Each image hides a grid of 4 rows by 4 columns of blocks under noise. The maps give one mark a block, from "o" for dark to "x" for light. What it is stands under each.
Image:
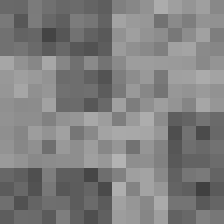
o o x x
x o x x
x x x o
o o x o
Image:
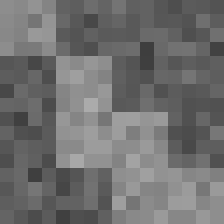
x o o o
o x o o
o x x o
o o x x
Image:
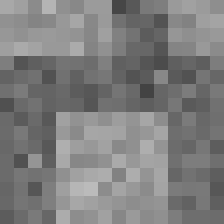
x x o x
o o o o
o x x o
o x x o
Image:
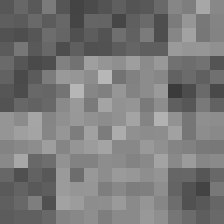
o o o x
o x x o
x x x x
o x x o
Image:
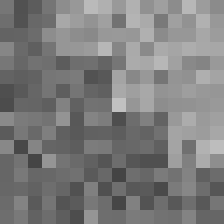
o x x x
o o x x
o o o x
o o o o
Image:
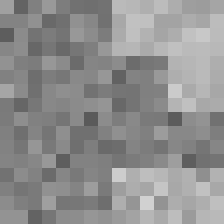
o o x x
o o o x
o o o o
o o x x
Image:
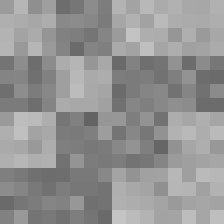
x o x x
o x o o
x o o x
o o x x
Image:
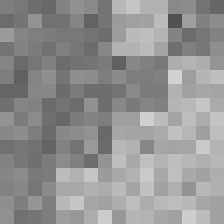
o o x o
o o o x
o o x x
o x x x
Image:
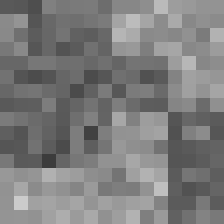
o o x x
o o o x
o o x o
x x x o
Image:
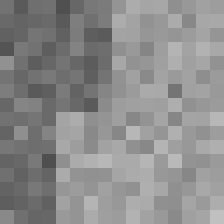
o o x x
o o x x
o x x x
o x x x
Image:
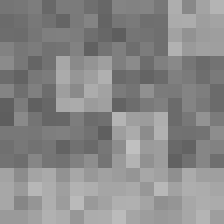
o o o x
o x o o
o o x o
x x x x
